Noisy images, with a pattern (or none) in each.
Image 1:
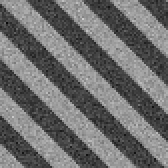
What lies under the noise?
diagonal stripes
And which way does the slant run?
top left to bottom right
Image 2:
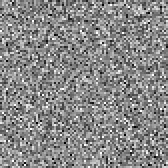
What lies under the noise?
only noise
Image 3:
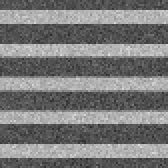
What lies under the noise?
horizontal stripes
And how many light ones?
5
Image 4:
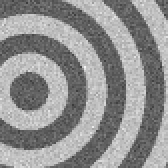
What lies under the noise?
rings round one point
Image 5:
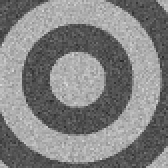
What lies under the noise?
rings round one point
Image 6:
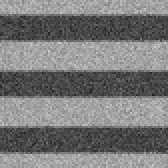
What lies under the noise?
horizontal stripes
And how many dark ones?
3
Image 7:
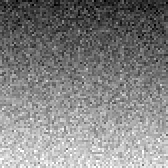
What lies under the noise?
a smooth slope
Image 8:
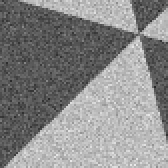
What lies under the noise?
spokes from one point
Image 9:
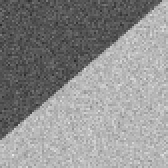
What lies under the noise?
a sharp edge
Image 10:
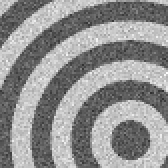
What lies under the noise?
rings round one point
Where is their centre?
bottom right
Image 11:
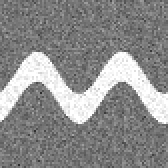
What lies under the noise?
a wavy band
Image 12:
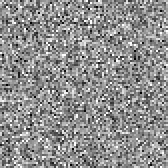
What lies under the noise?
only noise
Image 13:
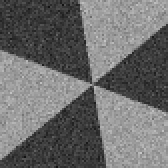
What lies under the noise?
spokes from one point
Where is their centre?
centre
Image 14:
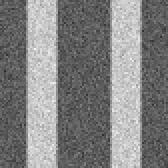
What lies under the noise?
vertical stripes
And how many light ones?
2
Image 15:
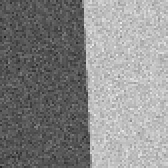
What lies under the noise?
a sharp edge
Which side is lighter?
right
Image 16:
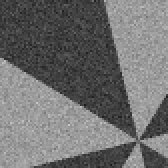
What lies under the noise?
spokes from one point
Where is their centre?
bottom right
